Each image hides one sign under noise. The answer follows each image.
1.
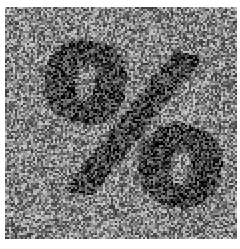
percent sign
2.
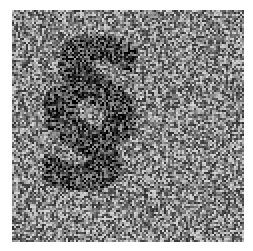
section sign
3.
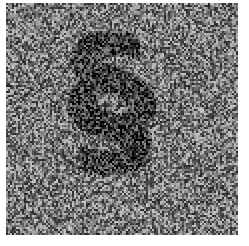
section sign
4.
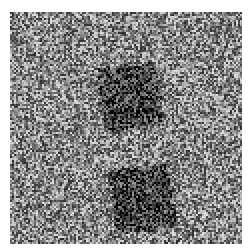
colon
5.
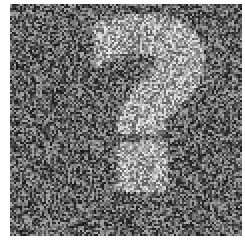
question mark
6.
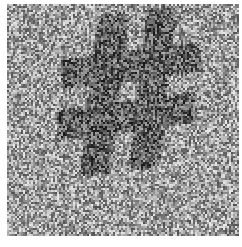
hash sign
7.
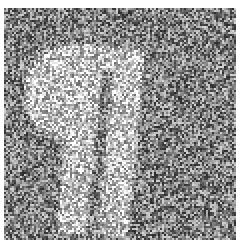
pilcrow
